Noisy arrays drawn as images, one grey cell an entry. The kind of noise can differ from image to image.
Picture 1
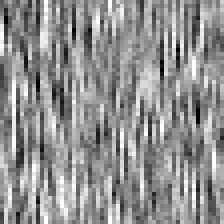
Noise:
streaked along the columns
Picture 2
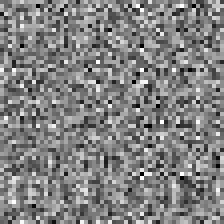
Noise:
low rank plus noise
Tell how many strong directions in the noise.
five to eight
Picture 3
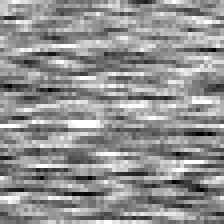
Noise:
streaked along the rows
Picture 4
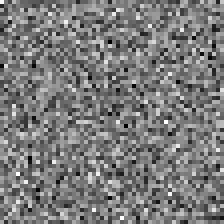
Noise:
independent entries
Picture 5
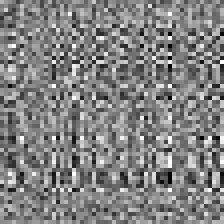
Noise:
low rank plus noise
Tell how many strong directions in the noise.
one
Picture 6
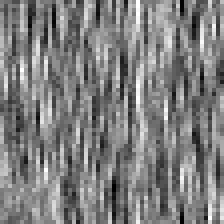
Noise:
streaked along the columns
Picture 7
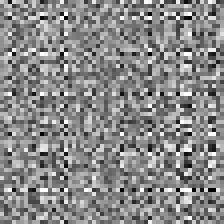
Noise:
low rank plus noise
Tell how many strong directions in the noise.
one
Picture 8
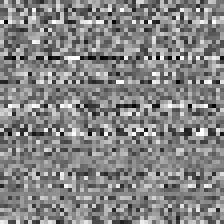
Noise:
rows of uneven size
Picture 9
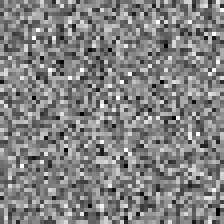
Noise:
independent entries
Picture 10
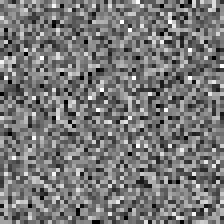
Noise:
independent entries
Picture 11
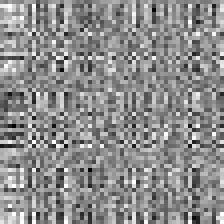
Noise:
low rank plus noise
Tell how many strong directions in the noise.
one
